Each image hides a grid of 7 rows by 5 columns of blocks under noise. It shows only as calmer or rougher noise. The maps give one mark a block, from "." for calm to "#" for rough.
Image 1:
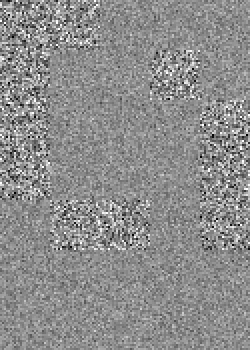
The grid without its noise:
# # . . .
# . . # .
# . . . #
# . . . #
. # # . #
. . . . .
. . . . .
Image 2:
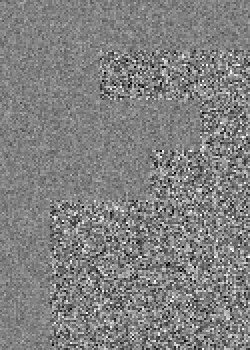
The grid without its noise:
. . . . .
. . # # #
. . . . #
. . . # #
. # # # #
. # # # #
. # # # #
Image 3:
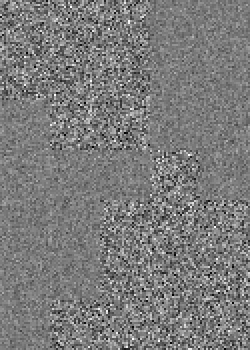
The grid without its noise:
# # # . .
# # # . .
. # # . .
. . . # .
. . # # #
. . # # #
. # # # #
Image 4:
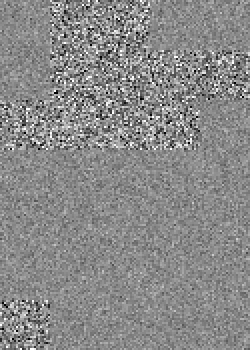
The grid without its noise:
. # # . .
. # # # #
# # # # .
. . . . .
. . . . .
. . . . .
# . . . .
